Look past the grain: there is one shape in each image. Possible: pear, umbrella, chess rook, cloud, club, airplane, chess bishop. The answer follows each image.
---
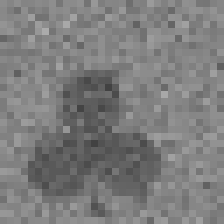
club
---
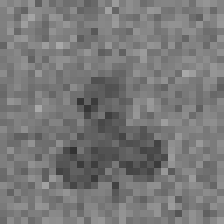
club
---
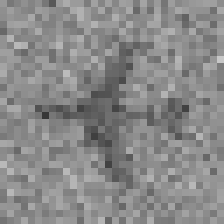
airplane
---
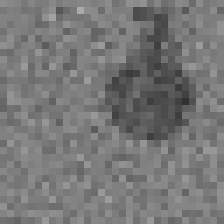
pear
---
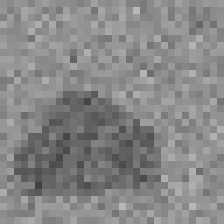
cloud
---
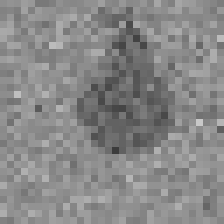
pear
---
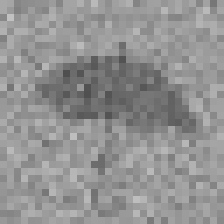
umbrella
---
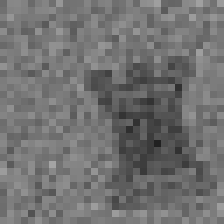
chess rook
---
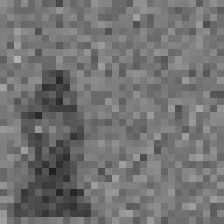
chess bishop
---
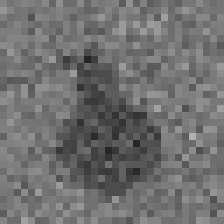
pear
